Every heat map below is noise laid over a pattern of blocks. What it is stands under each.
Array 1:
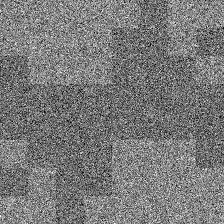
the same after a half turn
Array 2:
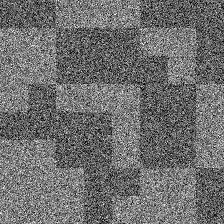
mirrored about the diagonal from the bottom left
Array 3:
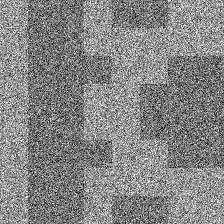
top and bottom mirror each other
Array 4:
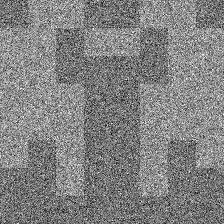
left and right mirror each other
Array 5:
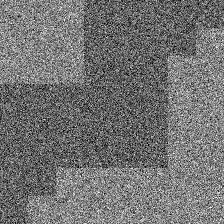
mirrored about the diagonal from the top left
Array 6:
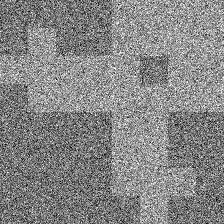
mirrored about the diagonal from the bottom left
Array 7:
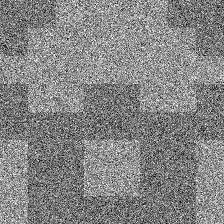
left and right mirror each other
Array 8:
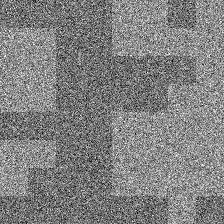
no symmetry
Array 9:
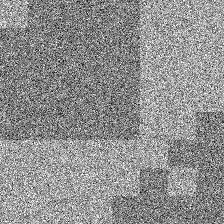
mirrored about the diagonal from the top left
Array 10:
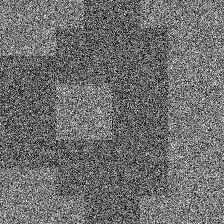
top and bottom mirror each other
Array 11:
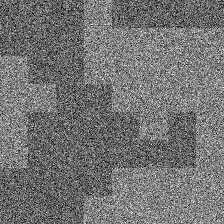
no symmetry
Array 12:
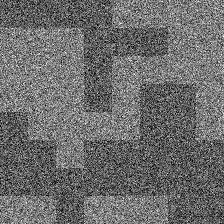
no symmetry
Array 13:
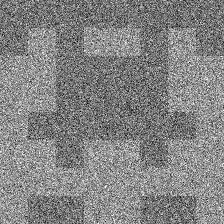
left and right mirror each other
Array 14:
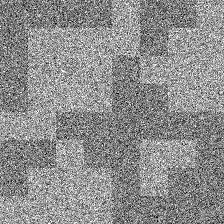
mirrored about the diagonal from the top left
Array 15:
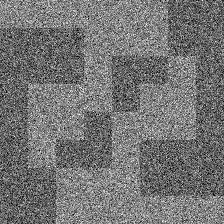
the same after a half turn
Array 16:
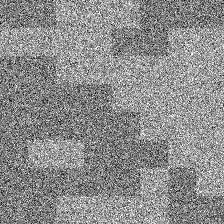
no symmetry
